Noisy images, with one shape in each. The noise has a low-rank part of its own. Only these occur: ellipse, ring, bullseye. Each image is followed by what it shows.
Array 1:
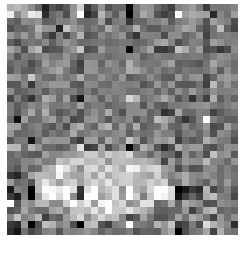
ellipse
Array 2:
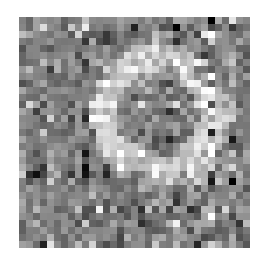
ring
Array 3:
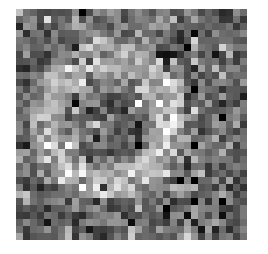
ring
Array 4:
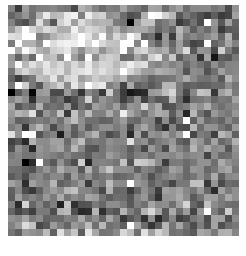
ellipse
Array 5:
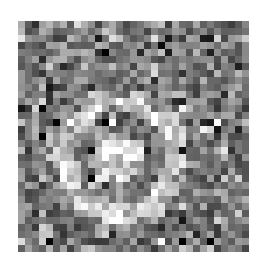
bullseye
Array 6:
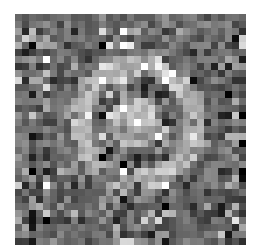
bullseye
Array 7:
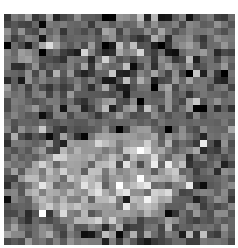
ellipse
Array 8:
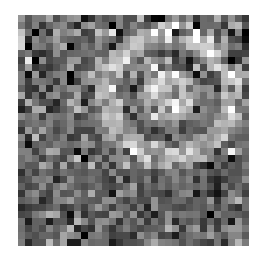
bullseye
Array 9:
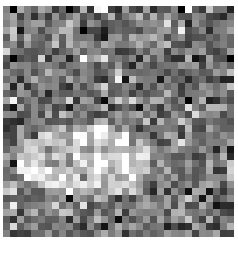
ellipse
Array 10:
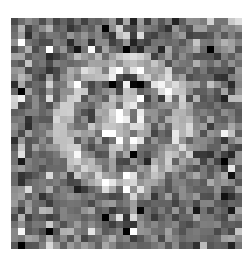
bullseye
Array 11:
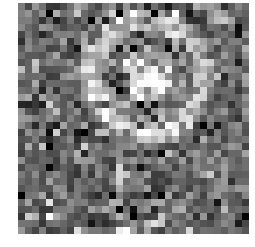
bullseye
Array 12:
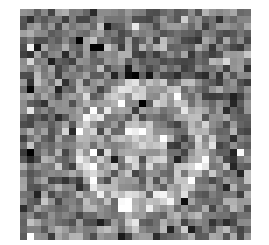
bullseye
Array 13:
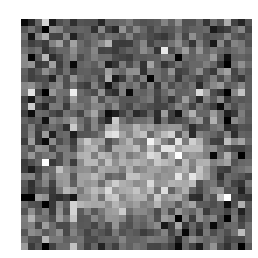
ellipse
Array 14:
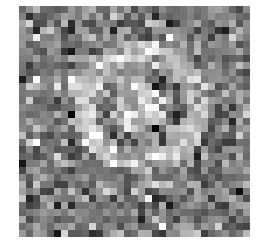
bullseye
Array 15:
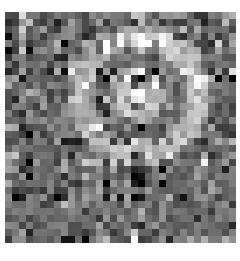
bullseye
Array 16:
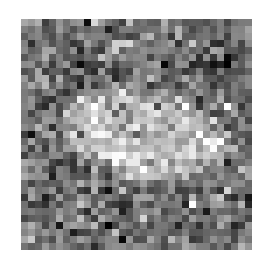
ellipse
